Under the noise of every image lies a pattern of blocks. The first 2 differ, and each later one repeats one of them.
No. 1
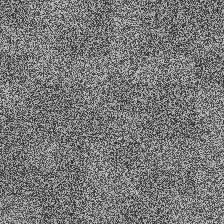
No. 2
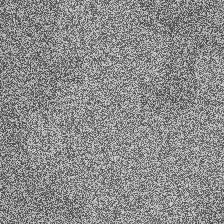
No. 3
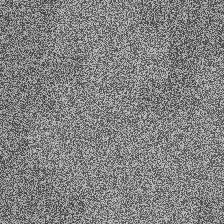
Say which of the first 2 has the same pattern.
2
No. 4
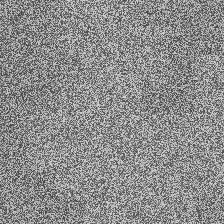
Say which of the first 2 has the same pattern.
2
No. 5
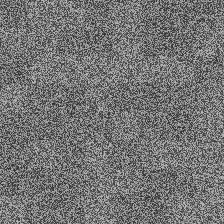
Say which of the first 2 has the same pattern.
1
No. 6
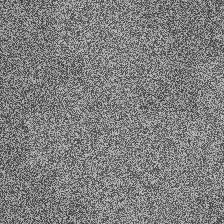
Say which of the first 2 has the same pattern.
2
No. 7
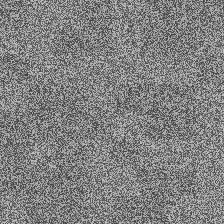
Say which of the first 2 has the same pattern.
1
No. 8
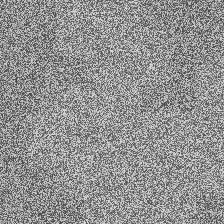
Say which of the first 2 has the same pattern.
2
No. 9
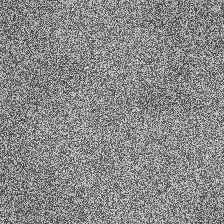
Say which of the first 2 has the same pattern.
2
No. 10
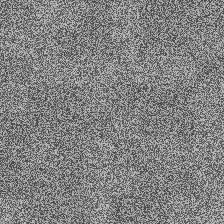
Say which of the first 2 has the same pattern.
1
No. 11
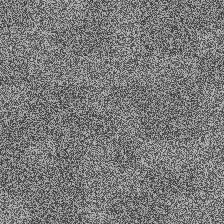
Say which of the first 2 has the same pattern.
1
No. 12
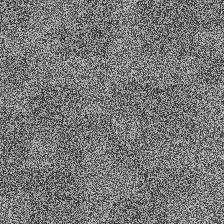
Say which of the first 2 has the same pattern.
1
